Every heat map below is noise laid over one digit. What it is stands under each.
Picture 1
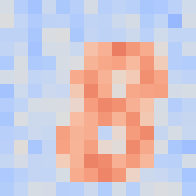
8
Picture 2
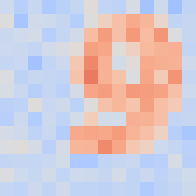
9
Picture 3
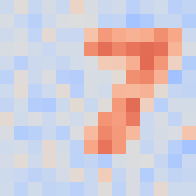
7
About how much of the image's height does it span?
two thirds
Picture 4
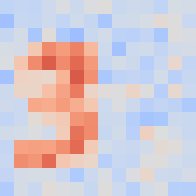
3
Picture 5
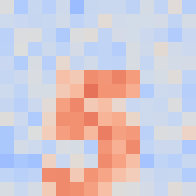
5
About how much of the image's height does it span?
two thirds
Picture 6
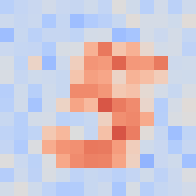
5
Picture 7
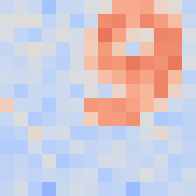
9
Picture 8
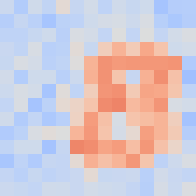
8
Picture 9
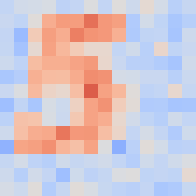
5
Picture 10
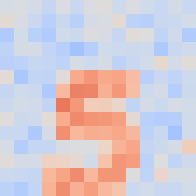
5
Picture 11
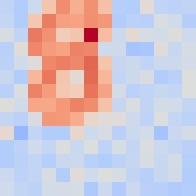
8
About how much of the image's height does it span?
two thirds
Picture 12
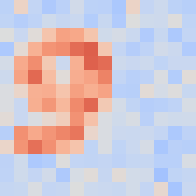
9
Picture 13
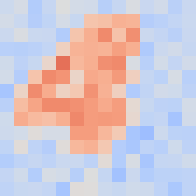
4
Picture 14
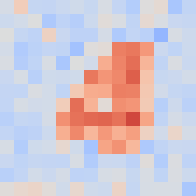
4
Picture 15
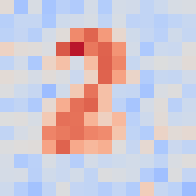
2
